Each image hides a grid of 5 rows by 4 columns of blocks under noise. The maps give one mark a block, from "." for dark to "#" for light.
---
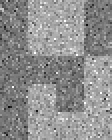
. # # .
. # # .
. . . #
. # . #
. # # #
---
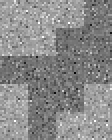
# # # .
# # . .
. . . .
# . . #
# . # #
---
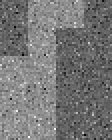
. # # .
. # . .
# # . .
# # . .
# # . .
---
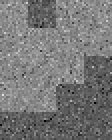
# . # #
# # # #
# # # .
# # . .
. . . .
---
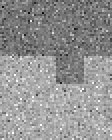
. . . .
. . . .
# # . #
# # # #
# # # #
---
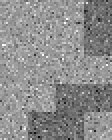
# # # .
# # # .
# # # #
# # . .
# . . #
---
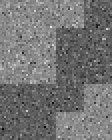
# # # .
# # . .
# # . .
. . . #
. . # #
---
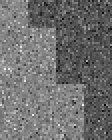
# . . .
# # . .
# # . .
# # # .
# # # .
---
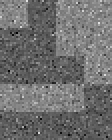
# . # #
. . # #
. . . #
# # # .
. . . .
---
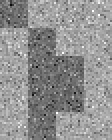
. # # #
# . # #
# . . #
# . . #
# . # #
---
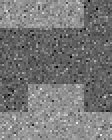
# # # .
. . . .
. . . .
. # # .
# # # #
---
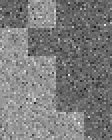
. # . .
# . . .
# # . .
# # . .
# # # .
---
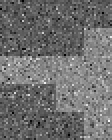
. . . .
. . . #
# # # #
. . # #
. . . #
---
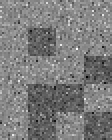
# # # #
# . # #
# # # .
# . . #
# . # .
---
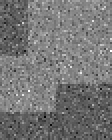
. # # #
. # # #
# # # #
# # . .
. . . .
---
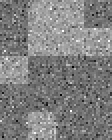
. # # .
. # # #
# . . .
. . . .
. # . .
